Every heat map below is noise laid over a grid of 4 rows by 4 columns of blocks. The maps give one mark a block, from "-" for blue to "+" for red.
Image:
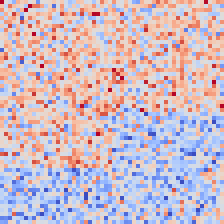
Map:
+ + + +
+ + + +
+ + - -
- - - -
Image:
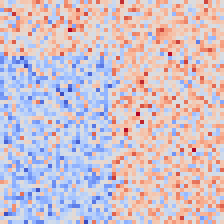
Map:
+ + + +
- - + +
- - + +
- - + +
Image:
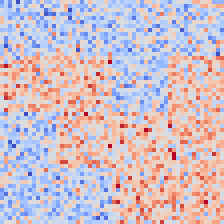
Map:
- - - -
+ + - +
- + + +
- - + +
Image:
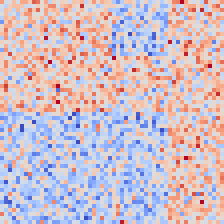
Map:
+ + - +
+ + + +
- - - +
- - - +
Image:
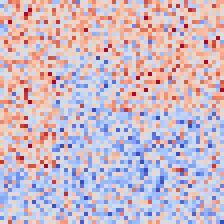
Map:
+ + + +
+ - + +
+ - - -
- - - -
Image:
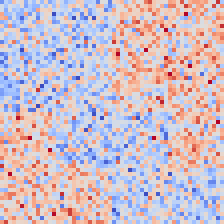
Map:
- - + +
- - + +
+ - - +
+ + - -
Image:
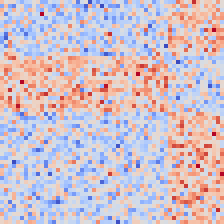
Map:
- - - +
+ + + -
- - - +
- - - +
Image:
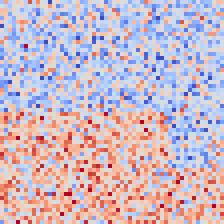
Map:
- - - -
- - - -
+ + + -
+ + + +
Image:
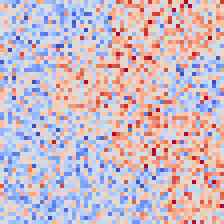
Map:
- - + +
- + + -
- - + +
- - - +
